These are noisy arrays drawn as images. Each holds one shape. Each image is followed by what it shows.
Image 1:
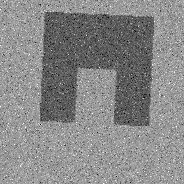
dark square with a notch
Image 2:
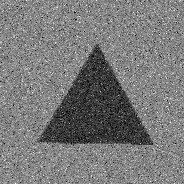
dark triangle
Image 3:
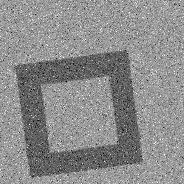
dark square frame
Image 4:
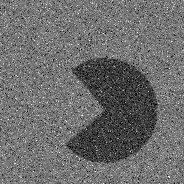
dark disc with a wedge cut out
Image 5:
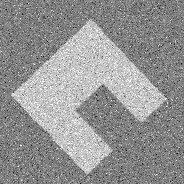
light square with a notch
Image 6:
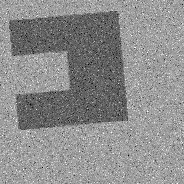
dark square with a notch
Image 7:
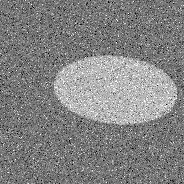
light ellipse
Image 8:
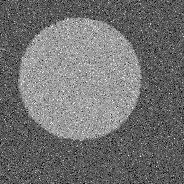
light disc
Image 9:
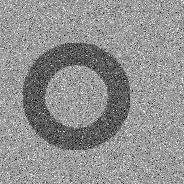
dark ring
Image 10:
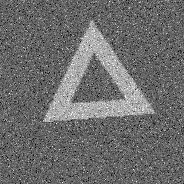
light triangle frame
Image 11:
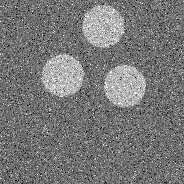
light three dots
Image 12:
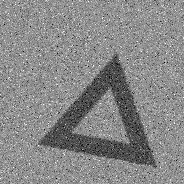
dark triangle frame
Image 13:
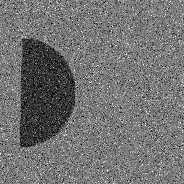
dark half disc
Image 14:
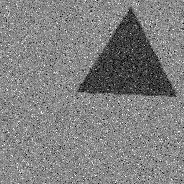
dark triangle
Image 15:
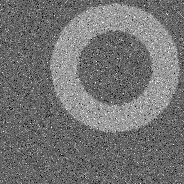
light ring
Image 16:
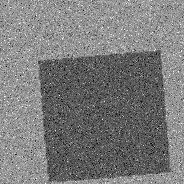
dark square
